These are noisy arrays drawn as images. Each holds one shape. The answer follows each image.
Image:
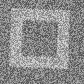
square frame
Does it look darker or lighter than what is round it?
lighter
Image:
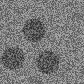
three dots
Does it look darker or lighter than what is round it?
darker
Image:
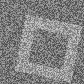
square frame
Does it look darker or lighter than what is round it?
lighter
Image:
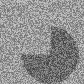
disc with a wedge cut out
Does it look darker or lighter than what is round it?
darker
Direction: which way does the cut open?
up and left
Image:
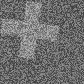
cross
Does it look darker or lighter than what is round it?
lighter
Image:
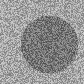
disc
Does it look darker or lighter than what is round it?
darker
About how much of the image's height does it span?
two thirds
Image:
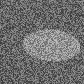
ellipse
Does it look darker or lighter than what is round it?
lighter
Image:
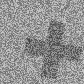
cross
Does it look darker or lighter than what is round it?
darker
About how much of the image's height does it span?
two thirds
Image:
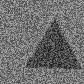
triangle
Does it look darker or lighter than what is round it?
darker
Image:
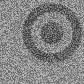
bullseye
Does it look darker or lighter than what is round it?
darker
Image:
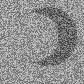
crescent
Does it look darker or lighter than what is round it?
darker
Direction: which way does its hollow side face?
left
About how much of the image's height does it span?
two thirds
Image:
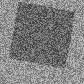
square
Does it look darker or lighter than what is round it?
darker
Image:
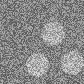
three dots
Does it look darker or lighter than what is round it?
lighter
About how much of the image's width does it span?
two thirds
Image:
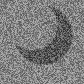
crescent
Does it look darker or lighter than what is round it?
darker
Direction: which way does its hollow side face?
up and left
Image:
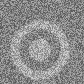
bullseye
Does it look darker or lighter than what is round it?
lighter
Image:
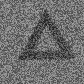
triangle frame
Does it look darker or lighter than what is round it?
darker
